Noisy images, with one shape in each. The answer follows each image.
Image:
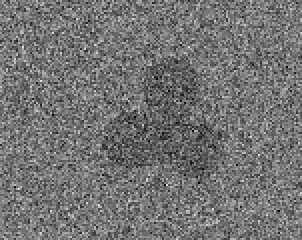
club
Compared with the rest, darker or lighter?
darker
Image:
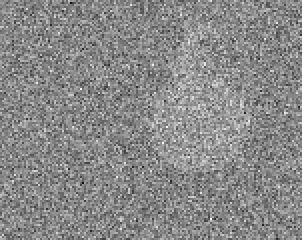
pear
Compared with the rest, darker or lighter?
lighter
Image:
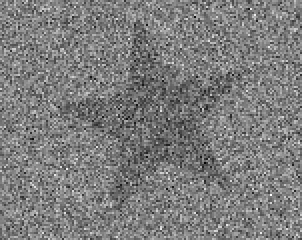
star
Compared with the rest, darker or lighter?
darker
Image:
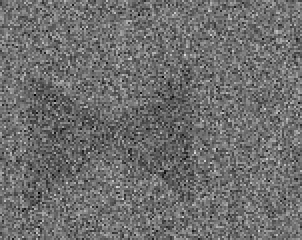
bow tie
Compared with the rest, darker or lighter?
darker
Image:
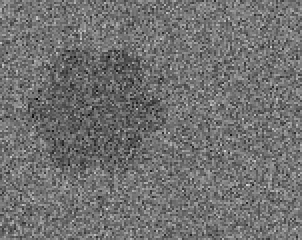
flower
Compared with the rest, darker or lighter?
darker
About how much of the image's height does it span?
half
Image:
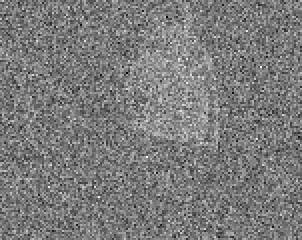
chess knight
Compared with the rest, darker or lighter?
lighter
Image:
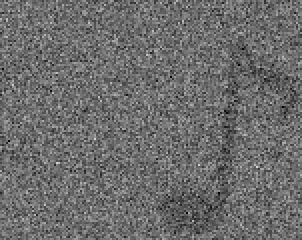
musical note
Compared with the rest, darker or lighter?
darker
